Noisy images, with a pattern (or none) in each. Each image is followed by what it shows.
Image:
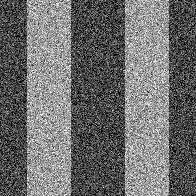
vertical stripes
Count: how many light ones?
2
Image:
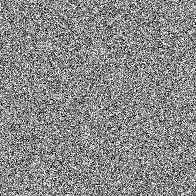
only noise
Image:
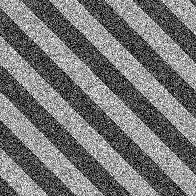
diagonal stripes
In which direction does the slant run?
top left to bottom right
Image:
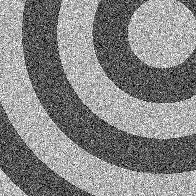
rings round one point
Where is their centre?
top right
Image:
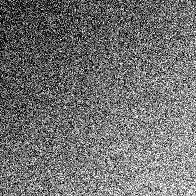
a smooth slope
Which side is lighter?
bottom right
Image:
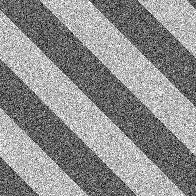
diagonal stripes
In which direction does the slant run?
top left to bottom right
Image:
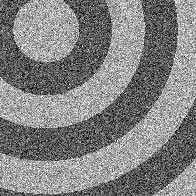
rings round one point
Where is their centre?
top left
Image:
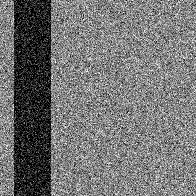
one vertical stripe
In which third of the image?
left
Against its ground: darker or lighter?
darker
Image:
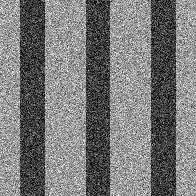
vertical stripes
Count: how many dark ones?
3
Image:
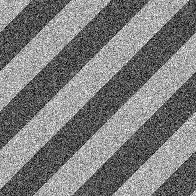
diagonal stripes
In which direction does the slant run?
bottom left to top right
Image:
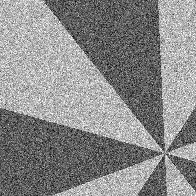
spokes from one point
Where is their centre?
bottom right
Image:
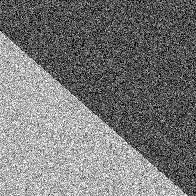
a sharp edge
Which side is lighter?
bottom left
